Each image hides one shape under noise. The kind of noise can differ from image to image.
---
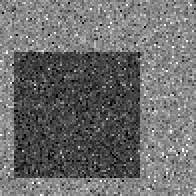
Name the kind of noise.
heavy tails
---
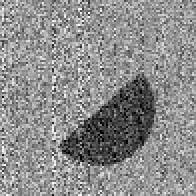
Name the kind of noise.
columns of uneven size
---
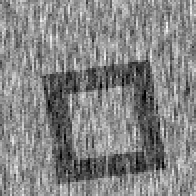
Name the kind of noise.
streaked along the columns
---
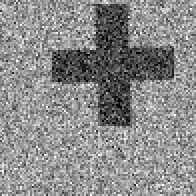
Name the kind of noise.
independent entries
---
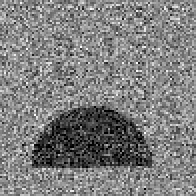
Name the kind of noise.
low rank plus noise
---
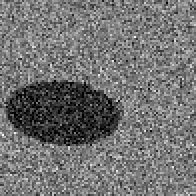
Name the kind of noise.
independent entries
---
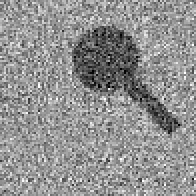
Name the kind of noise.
low rank plus noise
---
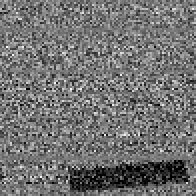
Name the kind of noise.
rows of uneven size
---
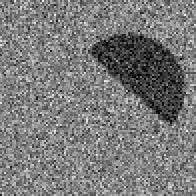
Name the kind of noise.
independent entries
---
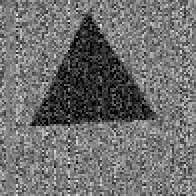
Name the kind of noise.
columns of uneven size
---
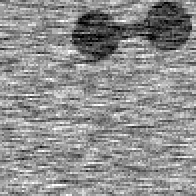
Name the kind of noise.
streaked along the rows
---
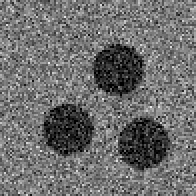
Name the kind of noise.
independent entries
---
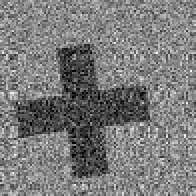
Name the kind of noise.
low rank plus noise
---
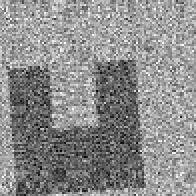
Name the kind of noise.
low rank plus noise
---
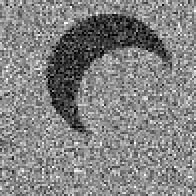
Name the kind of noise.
low rank plus noise
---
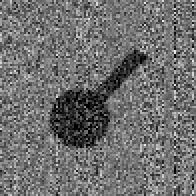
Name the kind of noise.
columns of uneven size
